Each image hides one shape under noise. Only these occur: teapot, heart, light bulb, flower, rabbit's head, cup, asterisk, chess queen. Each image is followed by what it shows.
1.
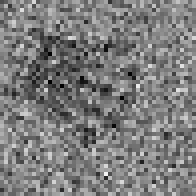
chess queen
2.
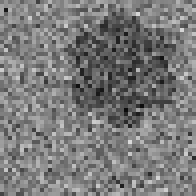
flower
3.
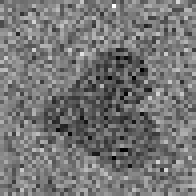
heart
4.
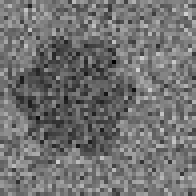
flower
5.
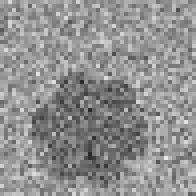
flower
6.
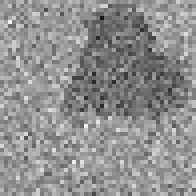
heart
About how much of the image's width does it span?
two thirds
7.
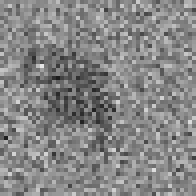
teapot
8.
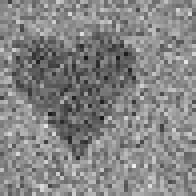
heart
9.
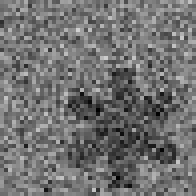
asterisk
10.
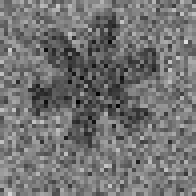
asterisk
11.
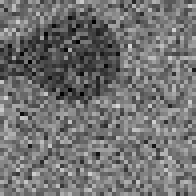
light bulb
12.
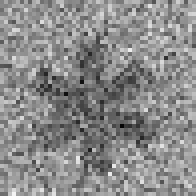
asterisk
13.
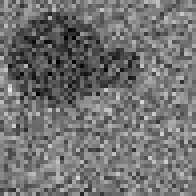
light bulb
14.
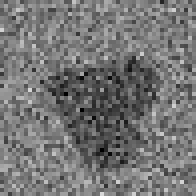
heart
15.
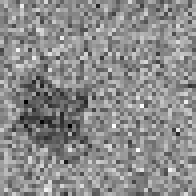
teapot
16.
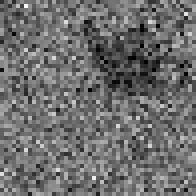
teapot
